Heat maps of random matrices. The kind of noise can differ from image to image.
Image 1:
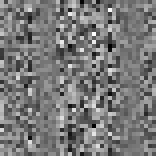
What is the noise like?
columns of uneven size
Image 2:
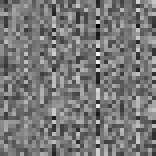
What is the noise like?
columns of uneven size
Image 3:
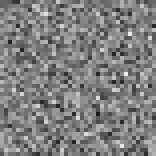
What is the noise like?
independent entries
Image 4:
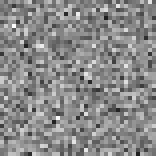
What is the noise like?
independent entries
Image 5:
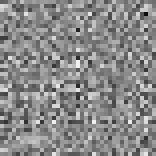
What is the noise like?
low rank plus noise
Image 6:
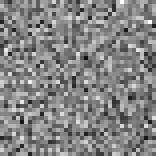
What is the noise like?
independent entries
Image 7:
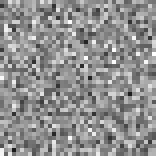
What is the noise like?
independent entries
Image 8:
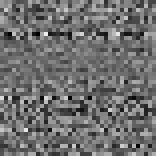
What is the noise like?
rows of uneven size
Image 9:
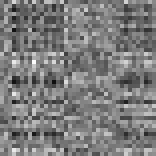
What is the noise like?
low rank plus noise
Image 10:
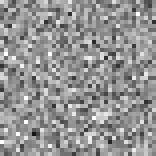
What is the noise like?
independent entries
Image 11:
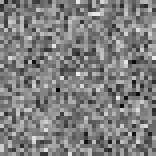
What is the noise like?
independent entries
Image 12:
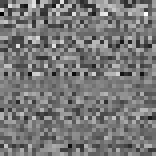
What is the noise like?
rows of uneven size
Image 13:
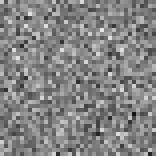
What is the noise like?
independent entries
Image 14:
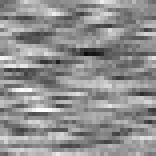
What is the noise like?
streaked along the rows
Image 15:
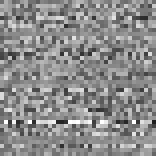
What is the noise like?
rows of uneven size
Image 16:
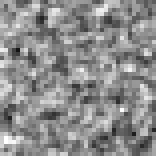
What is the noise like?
blotchy
